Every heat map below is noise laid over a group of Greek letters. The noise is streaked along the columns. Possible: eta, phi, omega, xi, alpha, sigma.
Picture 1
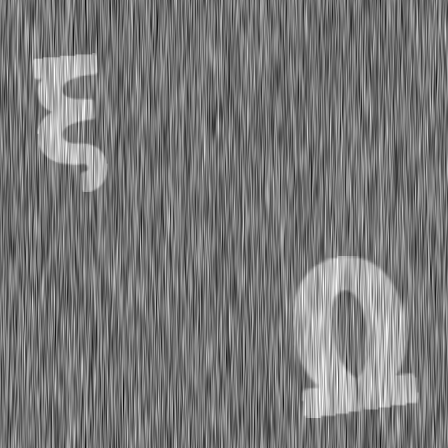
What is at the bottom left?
nothing
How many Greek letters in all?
2
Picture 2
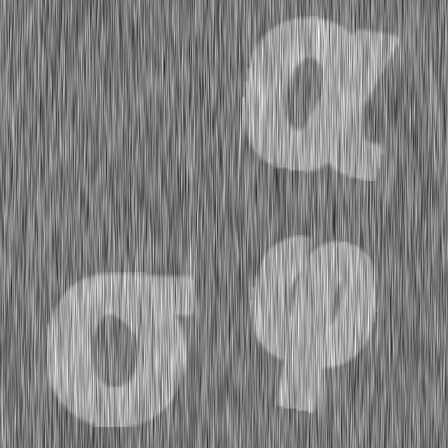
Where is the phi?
bottom right
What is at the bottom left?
sigma
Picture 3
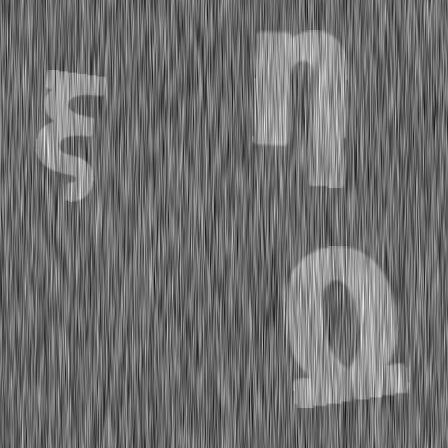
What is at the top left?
xi
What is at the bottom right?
omega
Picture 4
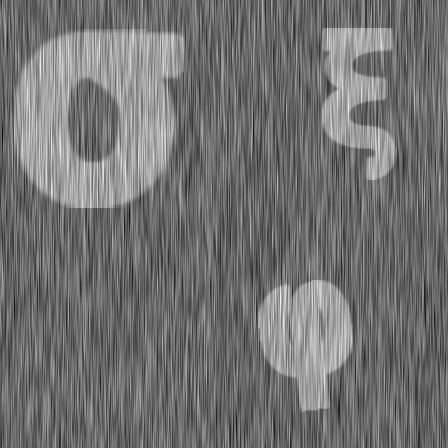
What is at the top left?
sigma
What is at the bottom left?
nothing
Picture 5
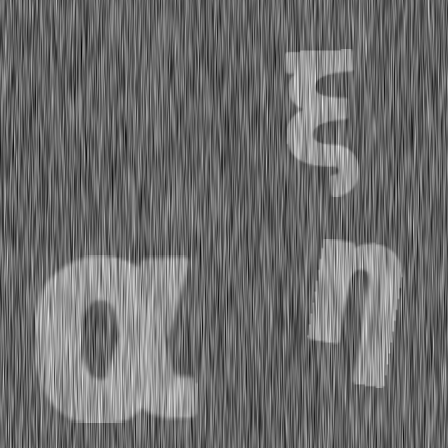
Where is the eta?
bottom right
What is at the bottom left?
alpha
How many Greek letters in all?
3
